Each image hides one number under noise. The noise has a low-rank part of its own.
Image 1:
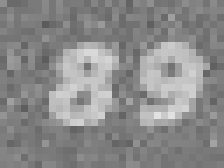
89
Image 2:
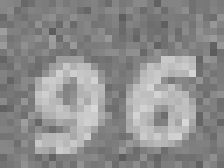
96
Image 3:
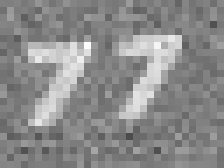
77
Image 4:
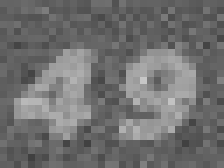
49
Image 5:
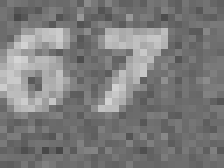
67
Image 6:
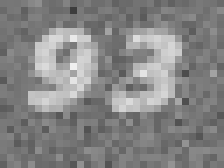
93
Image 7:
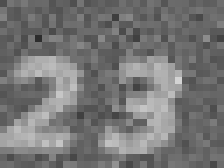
23
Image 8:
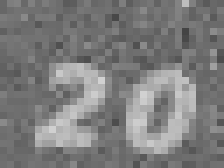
20
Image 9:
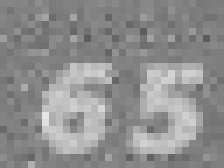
65
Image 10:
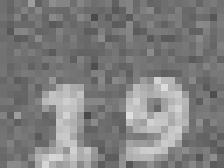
19
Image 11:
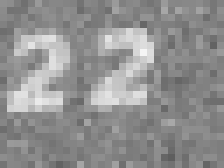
22
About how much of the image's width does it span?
two thirds
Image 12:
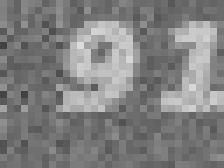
91
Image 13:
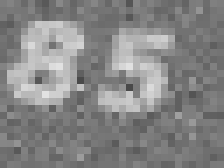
85
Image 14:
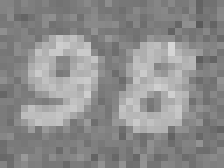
98
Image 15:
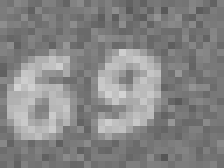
69
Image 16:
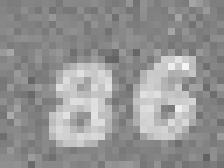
86
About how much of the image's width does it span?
two thirds
